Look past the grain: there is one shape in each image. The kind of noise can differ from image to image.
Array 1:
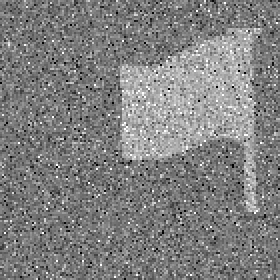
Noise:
heavy tails
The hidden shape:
flag
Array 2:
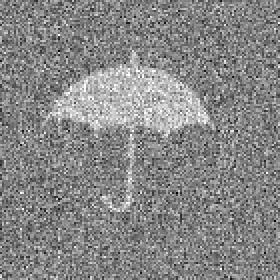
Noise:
low rank plus noise
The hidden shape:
umbrella
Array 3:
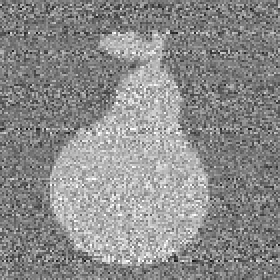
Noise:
rows of uneven size
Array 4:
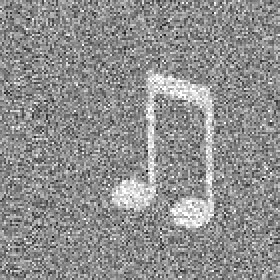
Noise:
low rank plus noise
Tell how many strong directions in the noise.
three or four
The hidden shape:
pair of musical notes
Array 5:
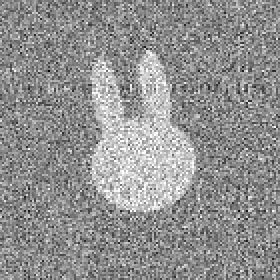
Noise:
low rank plus noise
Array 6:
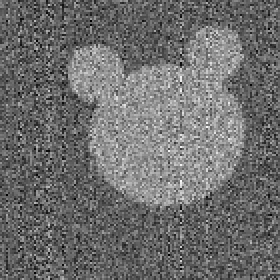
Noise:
columns of uneven size
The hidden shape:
bear's head
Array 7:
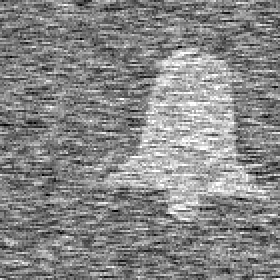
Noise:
streaked along the rows
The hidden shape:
bell
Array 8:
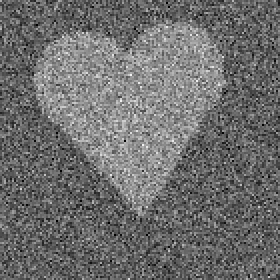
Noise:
independent entries
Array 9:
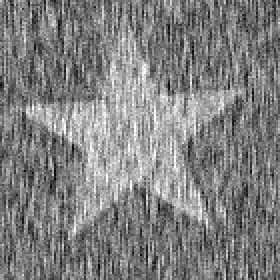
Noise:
streaked along the columns
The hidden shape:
star
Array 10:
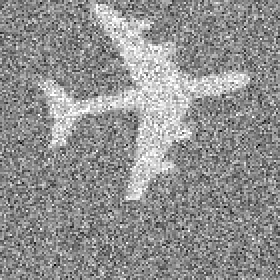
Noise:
independent entries
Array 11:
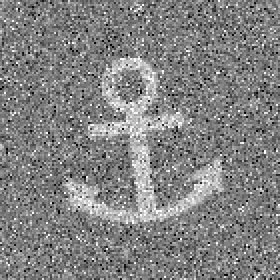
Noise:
heavy tails
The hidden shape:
anchor
